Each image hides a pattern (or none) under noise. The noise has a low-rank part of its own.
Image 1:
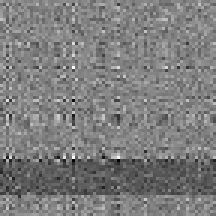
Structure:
one band of rows
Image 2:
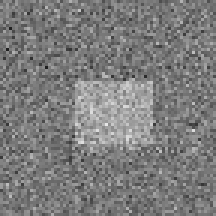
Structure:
one block
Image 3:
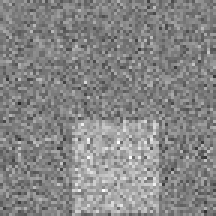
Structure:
one block
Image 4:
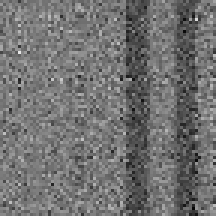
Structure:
bands of columns
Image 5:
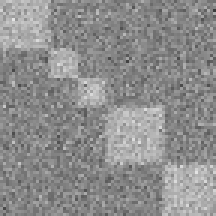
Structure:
blocks along the diagonal
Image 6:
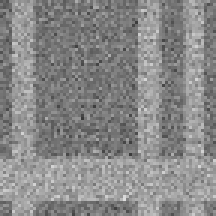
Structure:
bands of rows crossing bands of columns
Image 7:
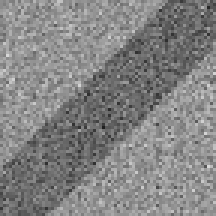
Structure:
a diagonal band
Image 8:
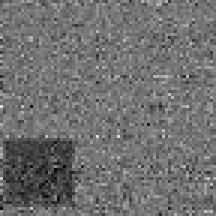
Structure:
one block
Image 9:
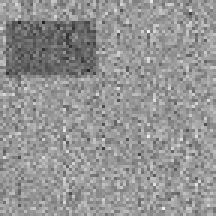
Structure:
one block
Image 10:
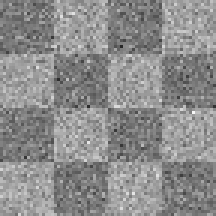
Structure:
a checkerboard
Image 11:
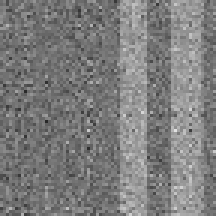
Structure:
bands of columns
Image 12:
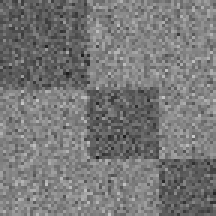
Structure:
blocks along the diagonal
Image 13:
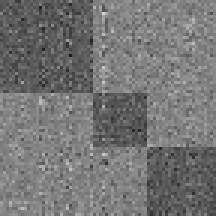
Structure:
blocks along the diagonal
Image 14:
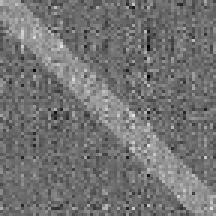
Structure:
a diagonal band
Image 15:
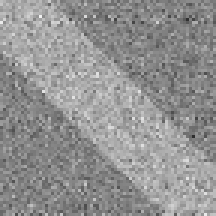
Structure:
a diagonal band
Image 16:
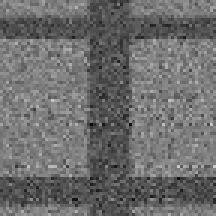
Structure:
bands of rows crossing bands of columns
